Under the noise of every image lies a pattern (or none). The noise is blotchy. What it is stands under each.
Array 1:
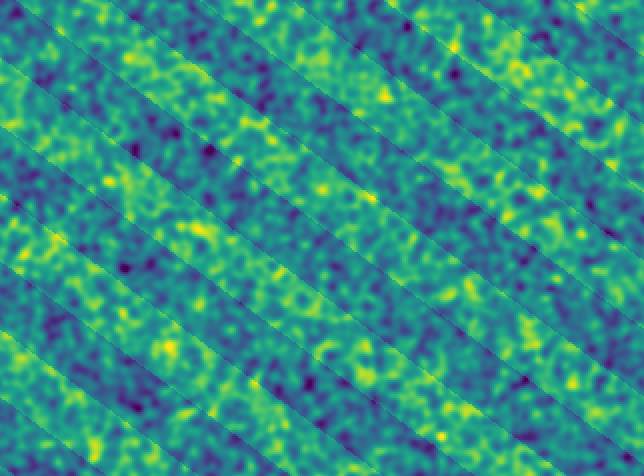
diagonal stripes
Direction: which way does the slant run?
top left to bottom right
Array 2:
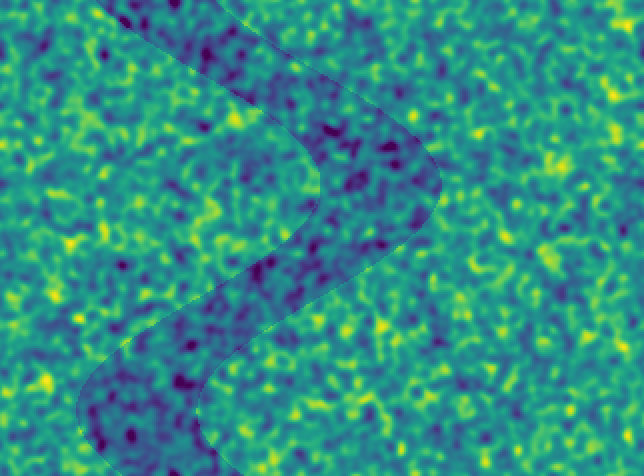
a wavy band
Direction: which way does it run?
top to bottom
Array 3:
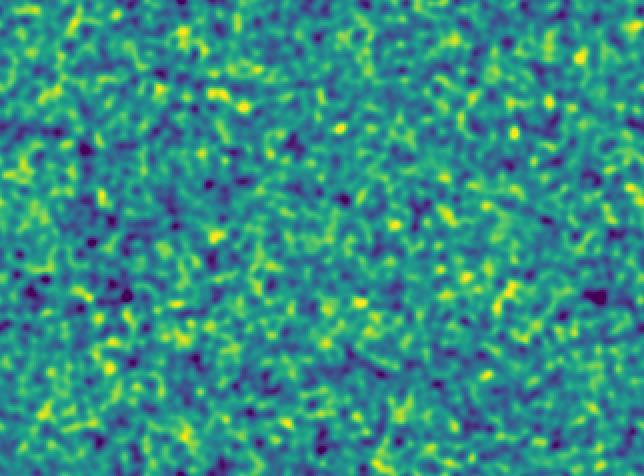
only noise
